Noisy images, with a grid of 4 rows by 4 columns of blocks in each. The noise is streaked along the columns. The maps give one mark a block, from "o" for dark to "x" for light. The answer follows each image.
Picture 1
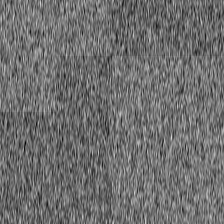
xxoo
xoxx
ooxx
ooxx
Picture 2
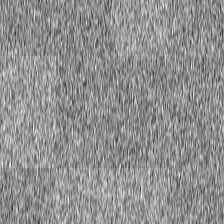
ooxo
xooo
xooo
oxxo
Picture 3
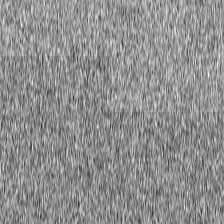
xxxx
ooxx
oooo
oooo
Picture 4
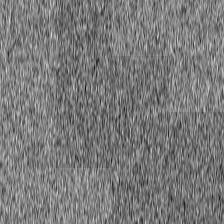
xoxx
xoox
xooo
xxoo
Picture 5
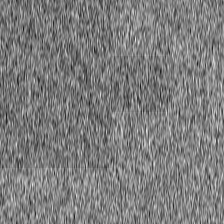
ooxx
ooox
ooxx
xxxx
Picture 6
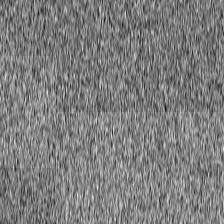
oooo
xooo
xxxx
oxxx
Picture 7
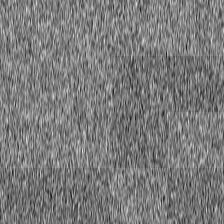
xxxx
xxoo
xxox
ooxo
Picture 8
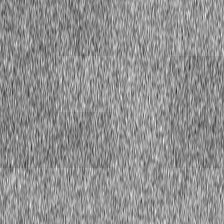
ooxx
oxxo
ooxo
xxxx
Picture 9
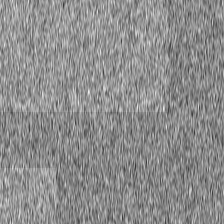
xxxo
xxxo
oooo
xooo
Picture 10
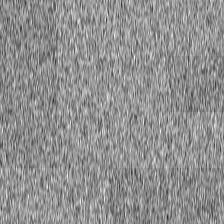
oxxx
oxxo
oxxx
xxoo
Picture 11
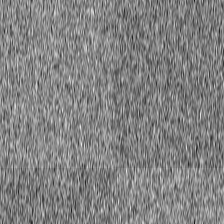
xxoo
xxoo
xxoo
ooxx
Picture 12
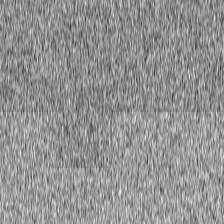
oooo
oooo
xoxx
xxxx
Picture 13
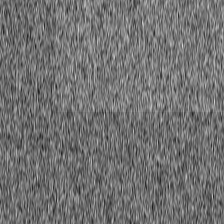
oxxx
oxxx
oooo
oooo
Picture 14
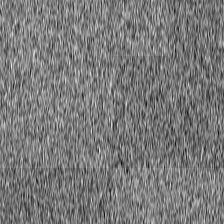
xxxo
xxoo
xxoo
ooxx
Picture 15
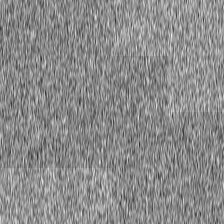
ooxx
ooox
oooo
xxoo
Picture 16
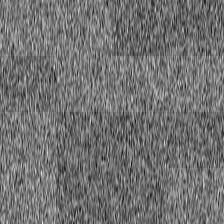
xxoo
oxxx
xooo
xoox
